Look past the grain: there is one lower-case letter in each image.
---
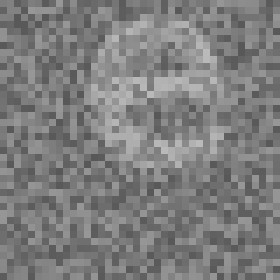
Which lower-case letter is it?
e
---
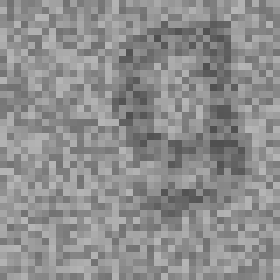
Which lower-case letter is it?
g
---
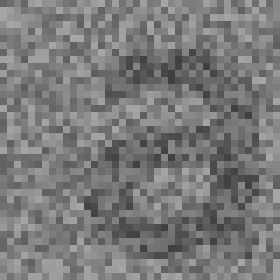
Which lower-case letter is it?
a
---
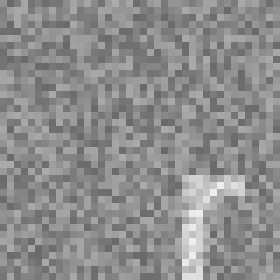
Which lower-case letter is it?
r
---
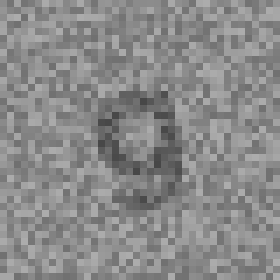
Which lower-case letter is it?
g
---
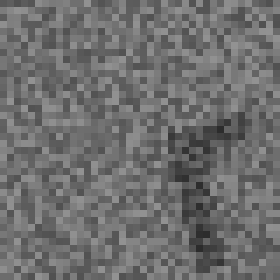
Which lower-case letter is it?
r
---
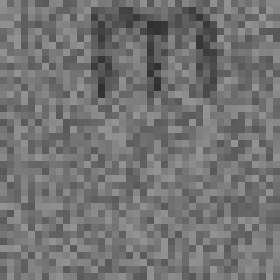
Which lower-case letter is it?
m
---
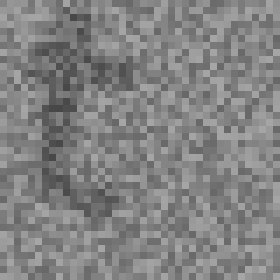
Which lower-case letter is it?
t
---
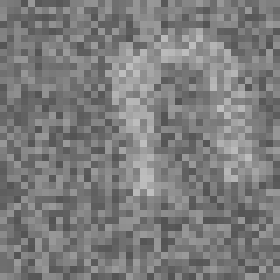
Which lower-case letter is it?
n
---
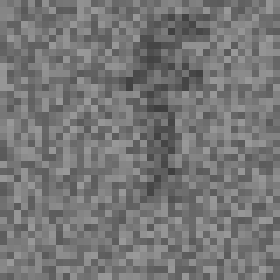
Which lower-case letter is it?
f
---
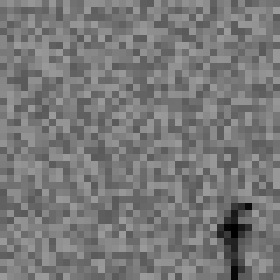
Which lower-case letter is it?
f
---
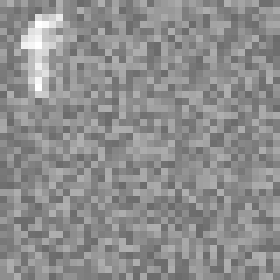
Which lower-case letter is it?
f
